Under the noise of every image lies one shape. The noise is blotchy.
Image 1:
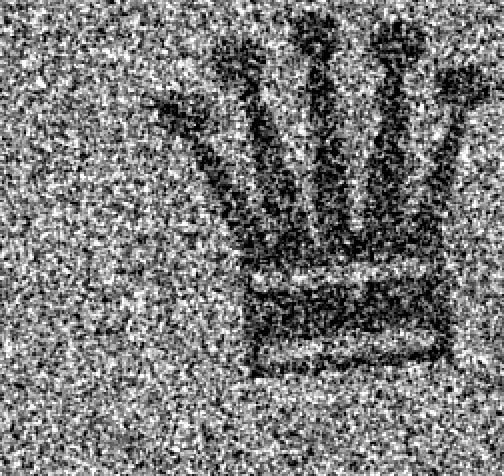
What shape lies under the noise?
chess queen
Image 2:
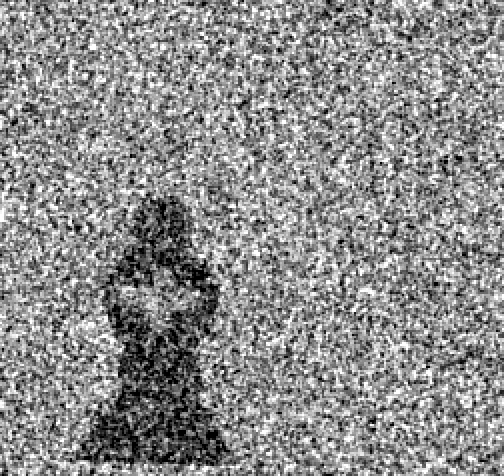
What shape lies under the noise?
chess bishop
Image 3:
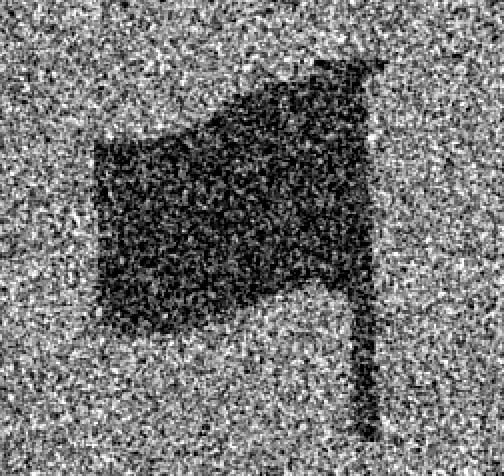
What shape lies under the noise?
flag
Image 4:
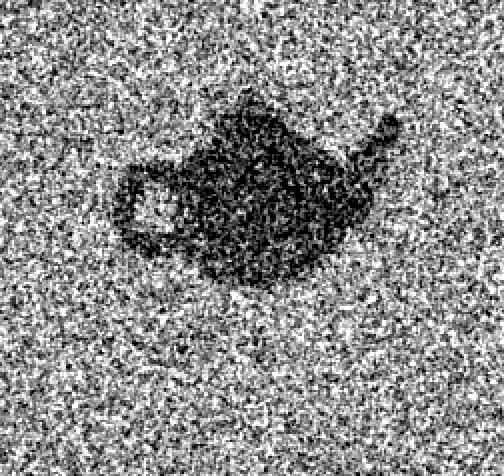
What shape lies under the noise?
teapot
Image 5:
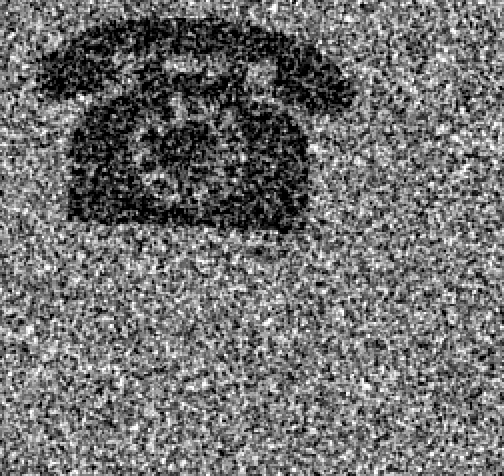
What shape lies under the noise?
telephone
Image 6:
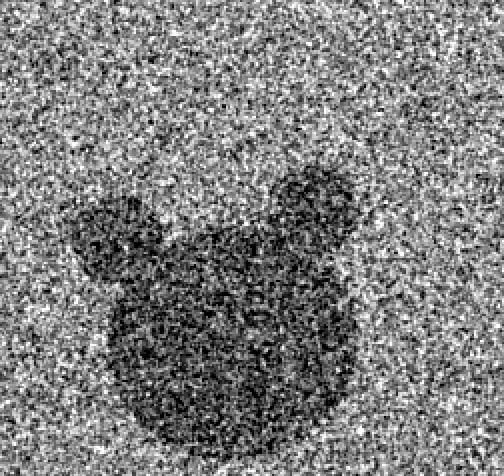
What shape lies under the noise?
bear's head
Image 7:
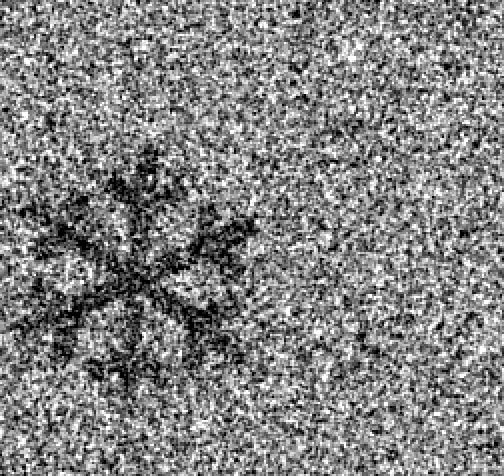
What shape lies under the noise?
snowflake
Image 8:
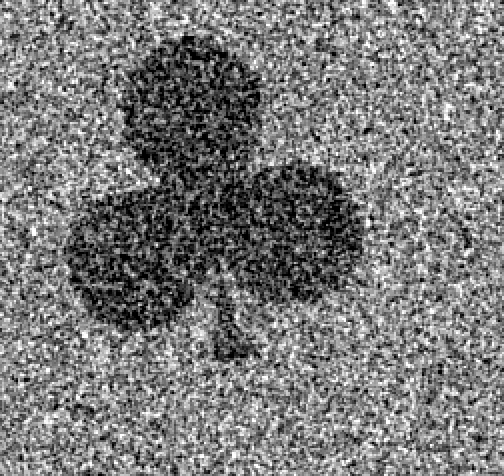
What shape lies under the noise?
club
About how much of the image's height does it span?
two thirds
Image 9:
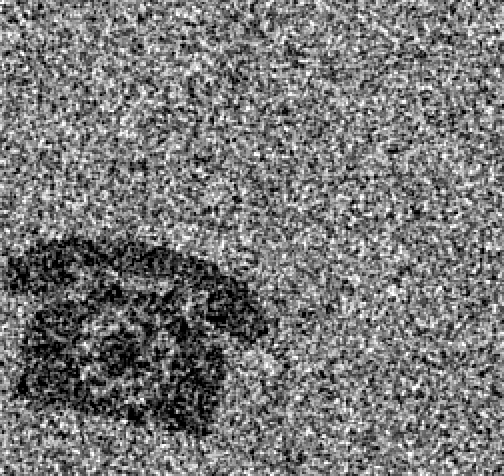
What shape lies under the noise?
telephone
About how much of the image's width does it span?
half
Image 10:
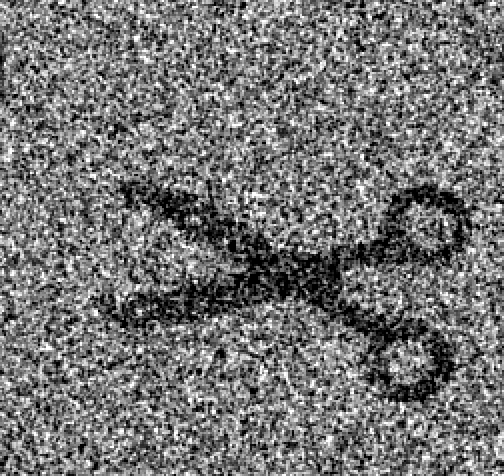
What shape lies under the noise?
pair of scissors
